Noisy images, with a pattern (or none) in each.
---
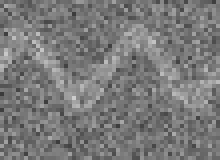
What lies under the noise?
a wavy band
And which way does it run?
left to right
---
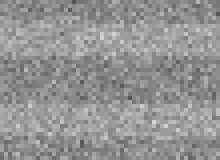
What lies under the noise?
horizontal stripes
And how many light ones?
2
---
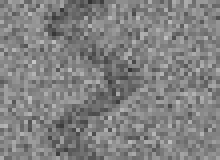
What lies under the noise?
a wavy band
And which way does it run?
top to bottom
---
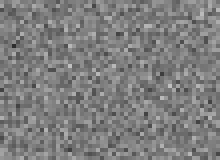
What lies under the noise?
only noise
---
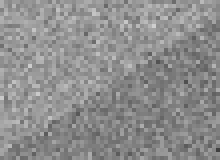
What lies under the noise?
a sharp edge
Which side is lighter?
top left
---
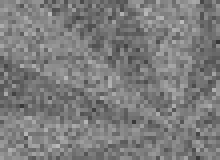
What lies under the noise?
spokes from one point
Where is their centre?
bottom right
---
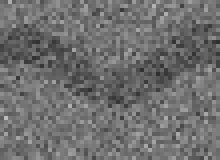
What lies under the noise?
a wavy band
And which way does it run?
left to right
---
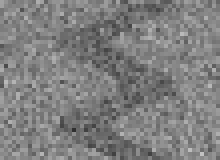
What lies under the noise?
a wavy band
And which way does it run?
top to bottom
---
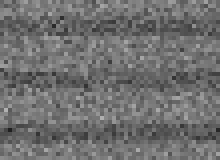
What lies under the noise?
horizontal stripes
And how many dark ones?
3
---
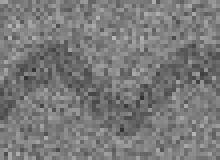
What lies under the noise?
a wavy band
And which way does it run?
left to right
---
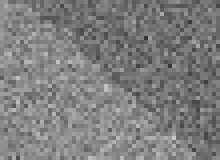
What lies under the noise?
a sharp edge
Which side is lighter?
bottom left
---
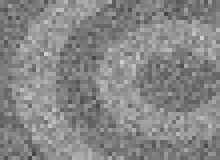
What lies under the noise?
rings round one point
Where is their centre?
middle right
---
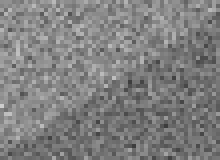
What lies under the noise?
a sharp edge
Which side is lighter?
top left
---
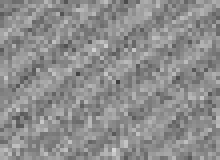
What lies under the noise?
diagonal stripes
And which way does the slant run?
bottom left to top right
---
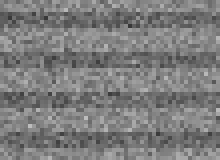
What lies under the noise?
horizontal stripes
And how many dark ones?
4
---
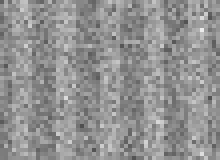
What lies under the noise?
vertical stripes
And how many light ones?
5
